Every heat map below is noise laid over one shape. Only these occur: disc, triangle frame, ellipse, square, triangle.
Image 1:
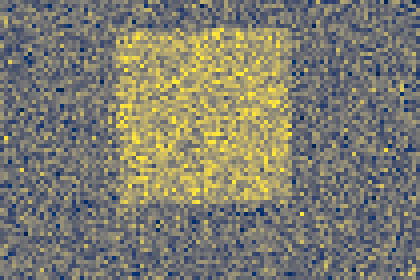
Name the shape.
square
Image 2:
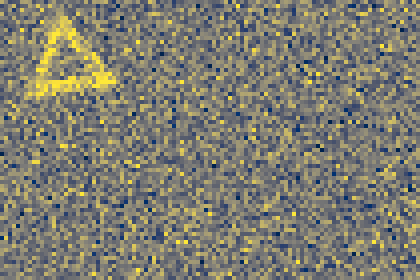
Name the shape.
triangle frame
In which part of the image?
top left
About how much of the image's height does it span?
a third
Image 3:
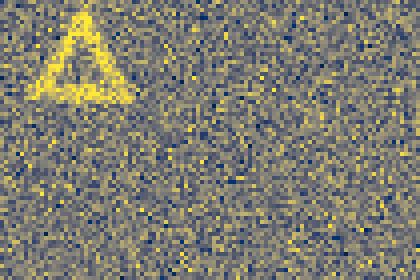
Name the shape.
triangle frame
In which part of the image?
top left
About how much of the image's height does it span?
a third
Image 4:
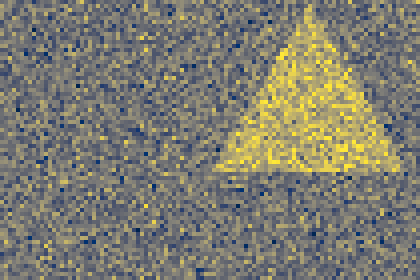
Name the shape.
triangle
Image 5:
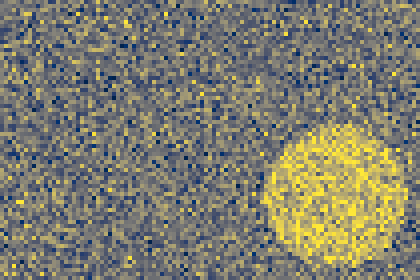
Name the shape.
disc
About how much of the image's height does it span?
half
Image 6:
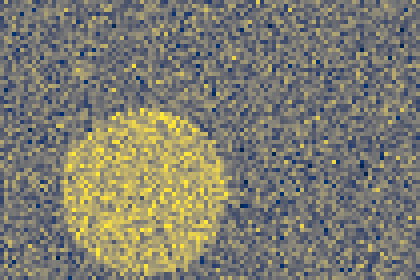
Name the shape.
disc
